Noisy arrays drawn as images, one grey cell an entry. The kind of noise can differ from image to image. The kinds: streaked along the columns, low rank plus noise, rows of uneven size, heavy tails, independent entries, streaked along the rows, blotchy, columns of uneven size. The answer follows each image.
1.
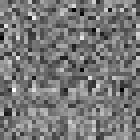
low rank plus noise
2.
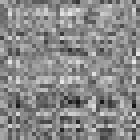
low rank plus noise
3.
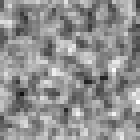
blotchy
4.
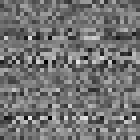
rows of uneven size
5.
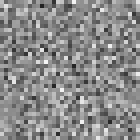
independent entries
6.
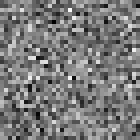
independent entries
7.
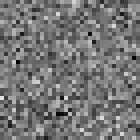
independent entries
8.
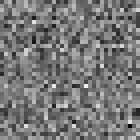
low rank plus noise
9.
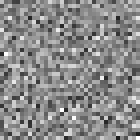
low rank plus noise
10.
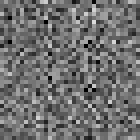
low rank plus noise
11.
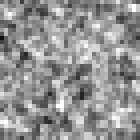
blotchy
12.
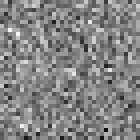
independent entries
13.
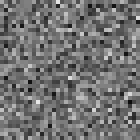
independent entries
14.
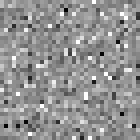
heavy tails
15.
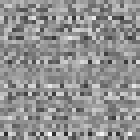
rows of uneven size
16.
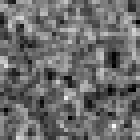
blotchy
